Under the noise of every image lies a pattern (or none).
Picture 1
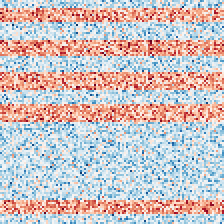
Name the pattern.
bands of rows
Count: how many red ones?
5
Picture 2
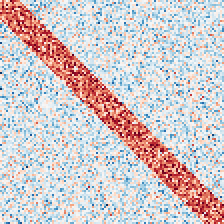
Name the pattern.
a diagonal band
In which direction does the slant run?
top left to bottom right
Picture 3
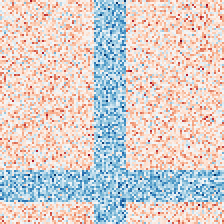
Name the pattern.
bands of rows crossing bands of columns
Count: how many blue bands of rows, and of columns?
1 and 1
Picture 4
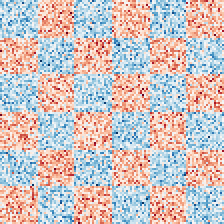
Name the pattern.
a checkerboard
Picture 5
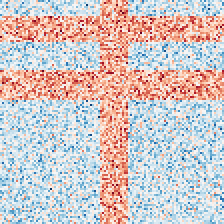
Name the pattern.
bands of rows crossing bands of columns
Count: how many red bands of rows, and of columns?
2 and 1
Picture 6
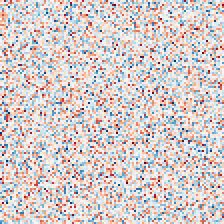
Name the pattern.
only noise
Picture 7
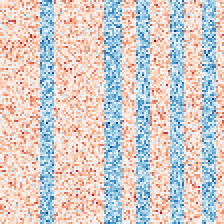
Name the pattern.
bands of columns
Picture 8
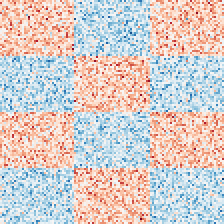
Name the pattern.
a checkerboard
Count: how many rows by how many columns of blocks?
4 by 3
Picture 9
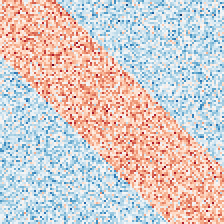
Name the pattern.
a diagonal band
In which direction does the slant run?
top left to bottom right
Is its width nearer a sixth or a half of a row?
a half
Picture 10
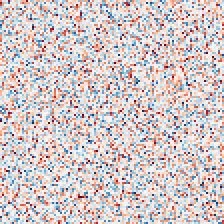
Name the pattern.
only noise
